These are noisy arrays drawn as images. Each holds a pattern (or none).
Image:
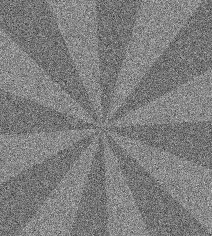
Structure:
spokes from one point
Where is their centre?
centre
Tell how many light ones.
8
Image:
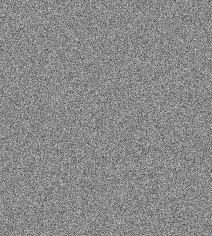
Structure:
only noise
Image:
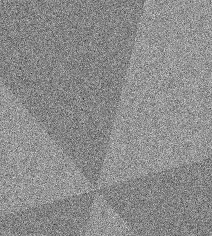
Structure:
spokes from one point
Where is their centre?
bottom middle
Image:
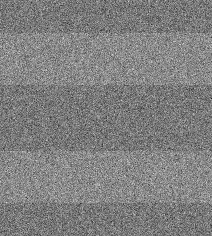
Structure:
horizontal stripes
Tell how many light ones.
2
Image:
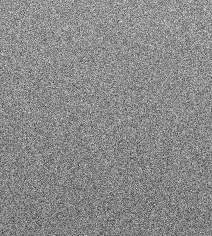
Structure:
a smooth slope
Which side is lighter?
top
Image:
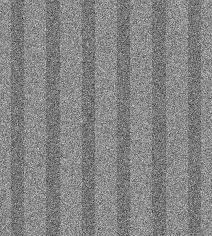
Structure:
vertical stripes
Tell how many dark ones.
6
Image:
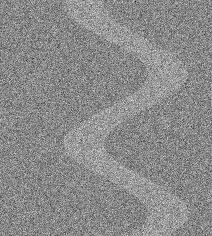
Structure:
a wavy band
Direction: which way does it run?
top to bottom
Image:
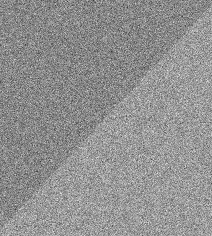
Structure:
a sharp edge
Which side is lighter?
bottom right
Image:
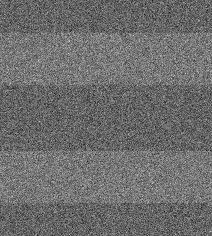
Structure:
horizontal stripes
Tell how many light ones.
2
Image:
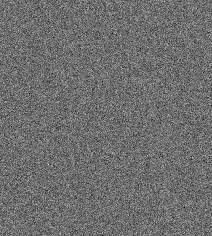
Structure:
only noise
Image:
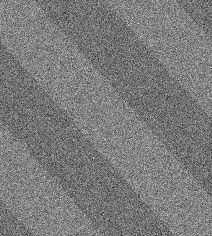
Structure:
diagonal stripes
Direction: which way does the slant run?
top left to bottom right
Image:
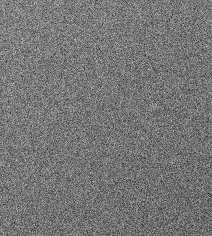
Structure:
a smooth slope
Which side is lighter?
top left
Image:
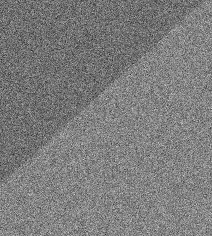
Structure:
a sharp edge
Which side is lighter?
bottom right
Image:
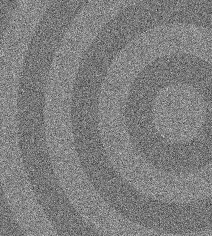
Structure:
rings round one point
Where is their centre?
middle right
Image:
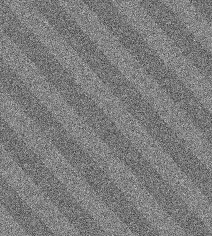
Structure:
diagonal stripes
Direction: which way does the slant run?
top left to bottom right
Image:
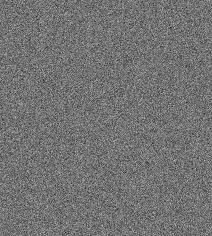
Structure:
only noise
